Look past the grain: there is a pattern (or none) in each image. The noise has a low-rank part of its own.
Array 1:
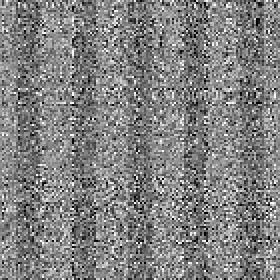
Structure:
vertical stripes
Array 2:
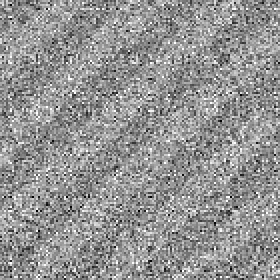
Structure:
diagonal stripes
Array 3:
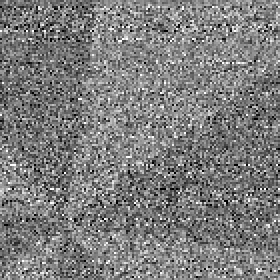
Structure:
spokes from one point
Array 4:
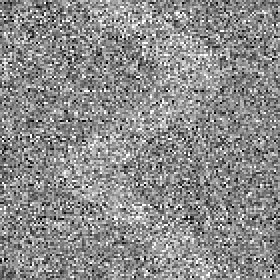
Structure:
a wavy band
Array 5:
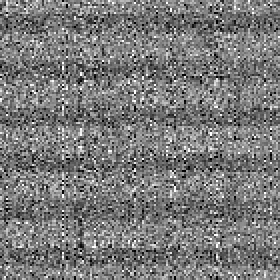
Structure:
horizontal stripes
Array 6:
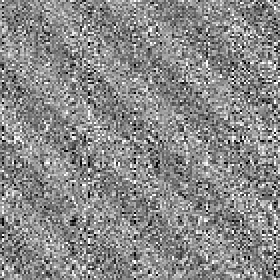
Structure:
diagonal stripes
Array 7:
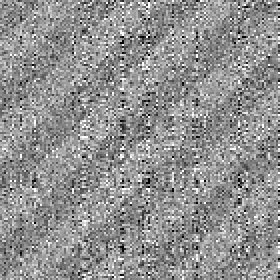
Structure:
diagonal stripes
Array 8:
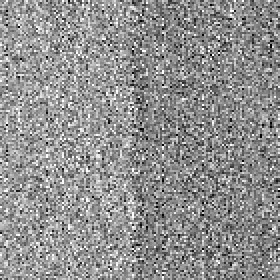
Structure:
a sharp edge
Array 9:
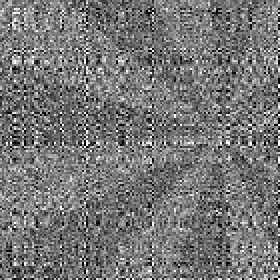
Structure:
spokes from one point
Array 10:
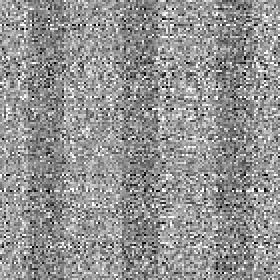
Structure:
vertical stripes
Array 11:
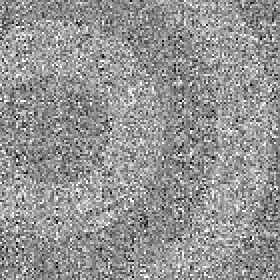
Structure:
rings round one point
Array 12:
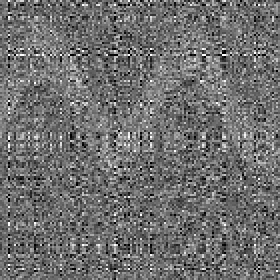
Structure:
a wavy band
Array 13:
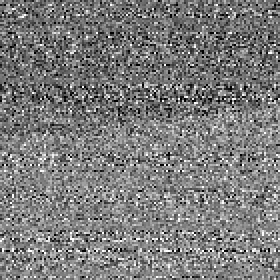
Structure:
a sharp edge
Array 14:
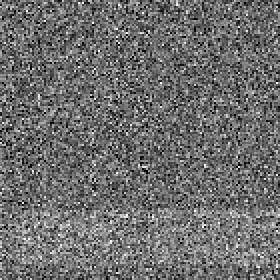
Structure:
one horizontal stripe
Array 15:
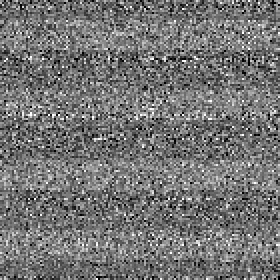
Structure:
horizontal stripes
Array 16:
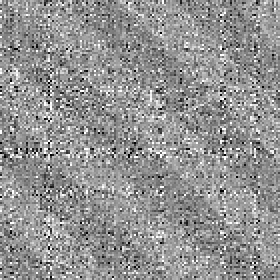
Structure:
diagonal stripes
